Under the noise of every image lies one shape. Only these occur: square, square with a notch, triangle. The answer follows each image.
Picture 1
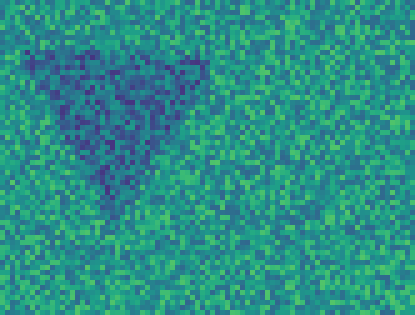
triangle
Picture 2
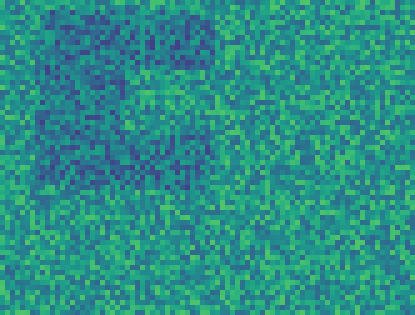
square with a notch
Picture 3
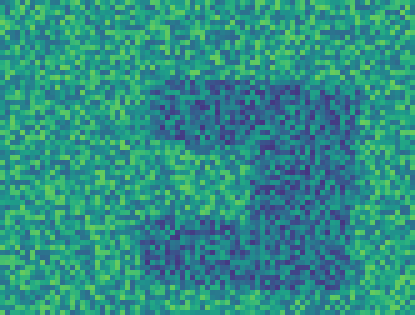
square with a notch
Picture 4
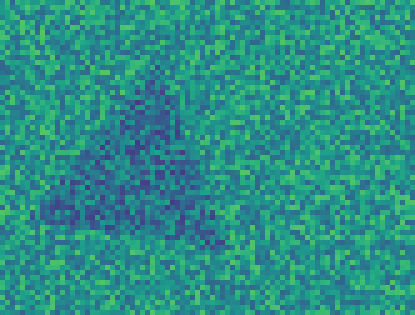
triangle
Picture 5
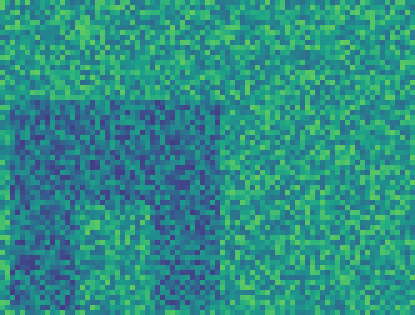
square with a notch
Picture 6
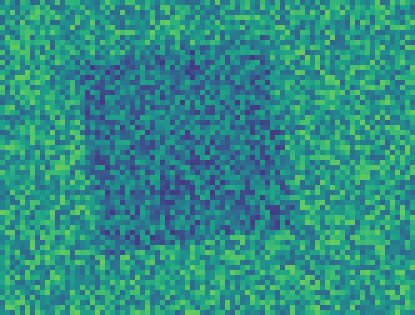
square
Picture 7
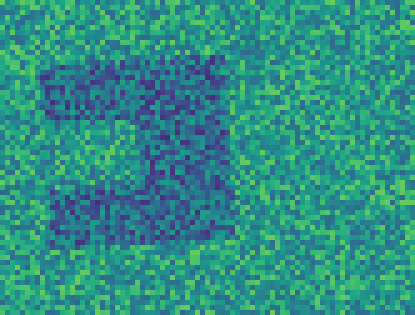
square with a notch
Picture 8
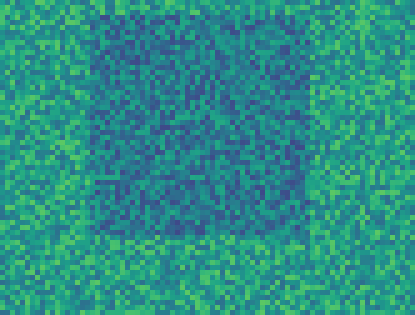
square
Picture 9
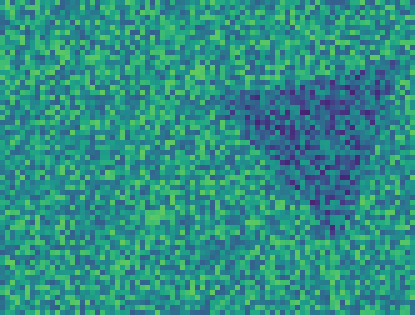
triangle
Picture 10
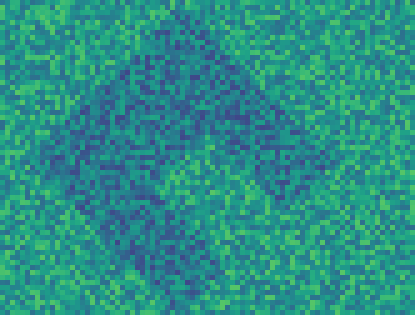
square with a notch
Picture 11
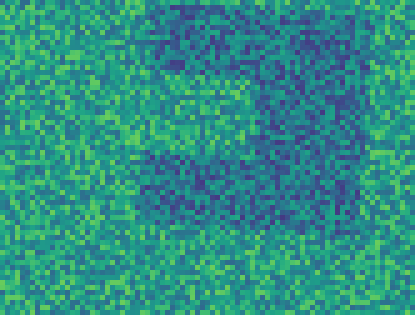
square with a notch
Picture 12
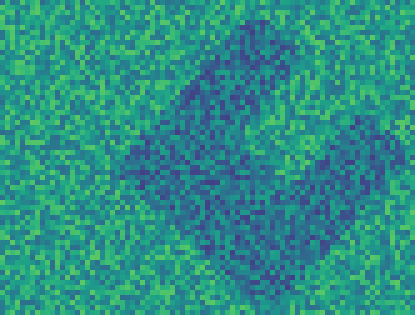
square with a notch
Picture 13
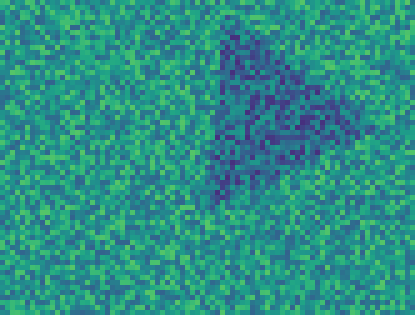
triangle
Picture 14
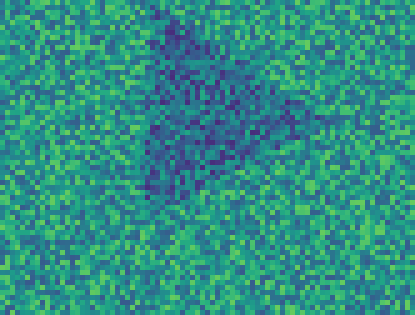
triangle
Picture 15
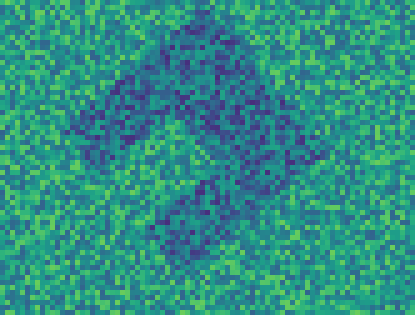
square with a notch
